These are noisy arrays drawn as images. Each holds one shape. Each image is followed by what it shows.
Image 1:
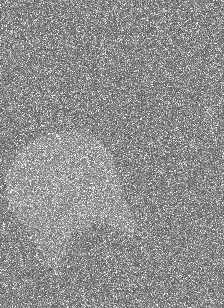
cat's head
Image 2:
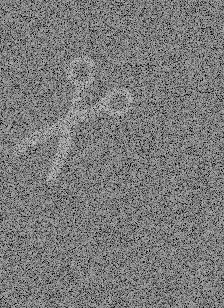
pair of scissors
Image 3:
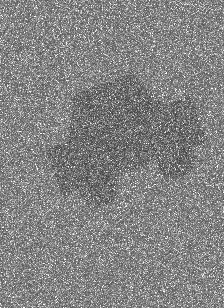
car
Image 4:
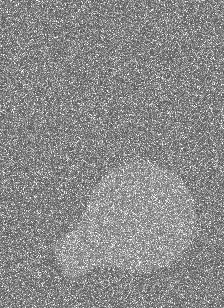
light bulb
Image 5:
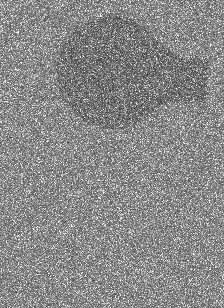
light bulb
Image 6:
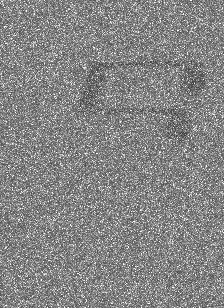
pair of musical notes
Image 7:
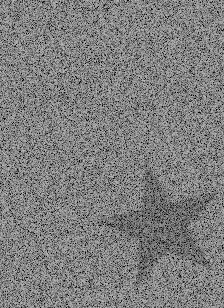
star
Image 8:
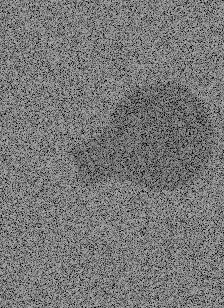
light bulb
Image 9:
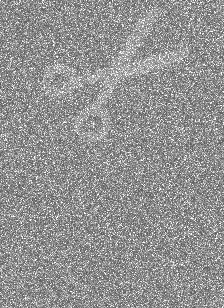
pair of scissors
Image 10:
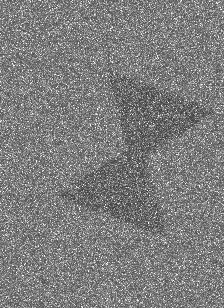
bow tie
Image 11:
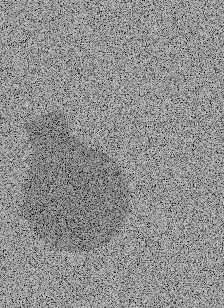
light bulb
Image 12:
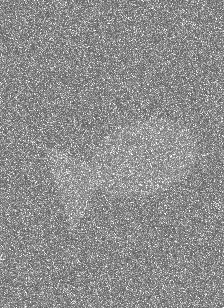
fish
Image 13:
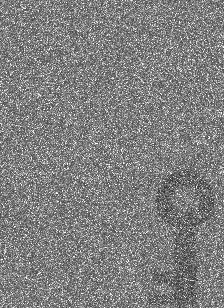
key
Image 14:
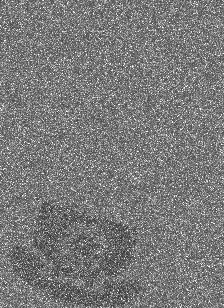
telephone
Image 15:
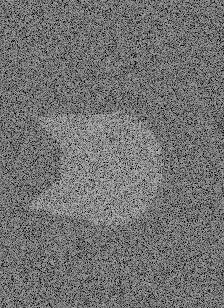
cat's head
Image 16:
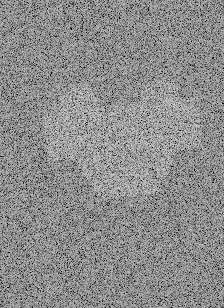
car
